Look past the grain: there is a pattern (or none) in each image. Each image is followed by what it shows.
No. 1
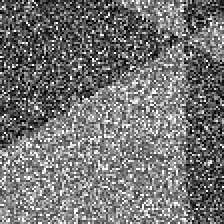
spokes from one point
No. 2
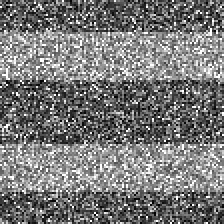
horizontal stripes
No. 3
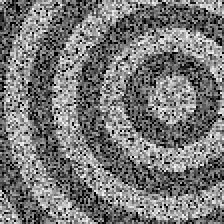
rings round one point
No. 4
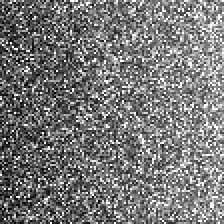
a smooth slope
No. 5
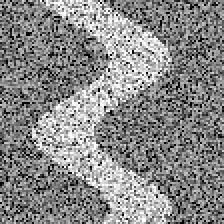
a wavy band
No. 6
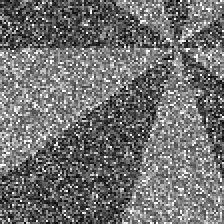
spokes from one point
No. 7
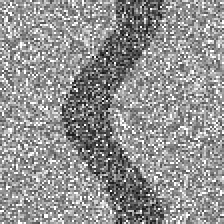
a wavy band
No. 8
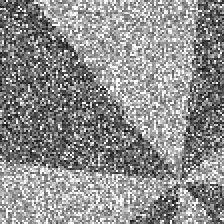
spokes from one point
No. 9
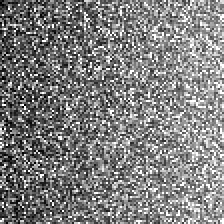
a smooth slope
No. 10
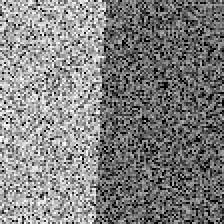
a sharp edge
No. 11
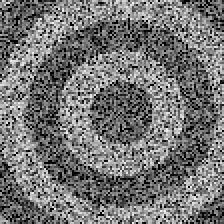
rings round one point
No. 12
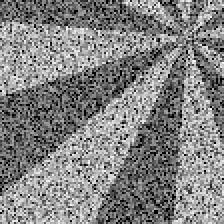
spokes from one point
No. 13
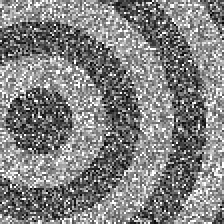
rings round one point
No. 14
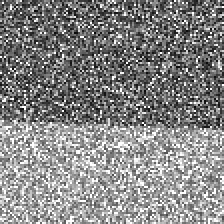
a sharp edge
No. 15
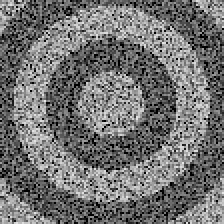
rings round one point
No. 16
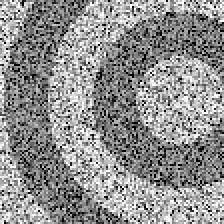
rings round one point
